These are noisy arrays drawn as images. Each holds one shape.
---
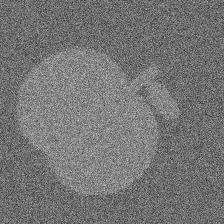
light apple
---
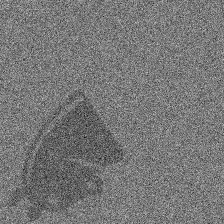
dark chess knight
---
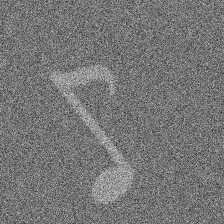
light musical note
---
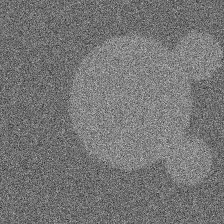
light bear's head
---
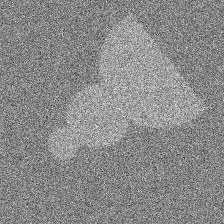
light chess pawn
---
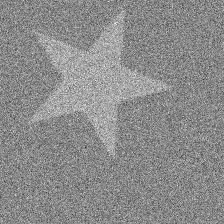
light star
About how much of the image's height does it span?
two thirds
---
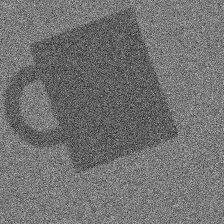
dark cup
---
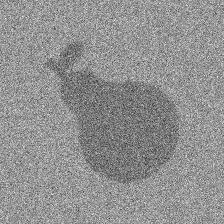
dark pear
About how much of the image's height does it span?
two thirds
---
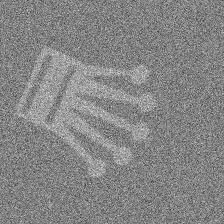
light chess queen
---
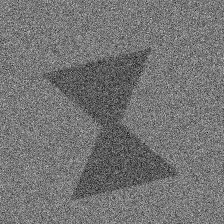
dark bow tie
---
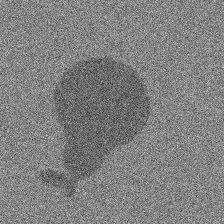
dark pear
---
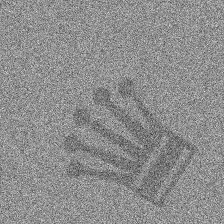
dark chess queen
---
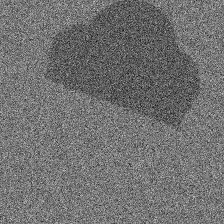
dark cloud
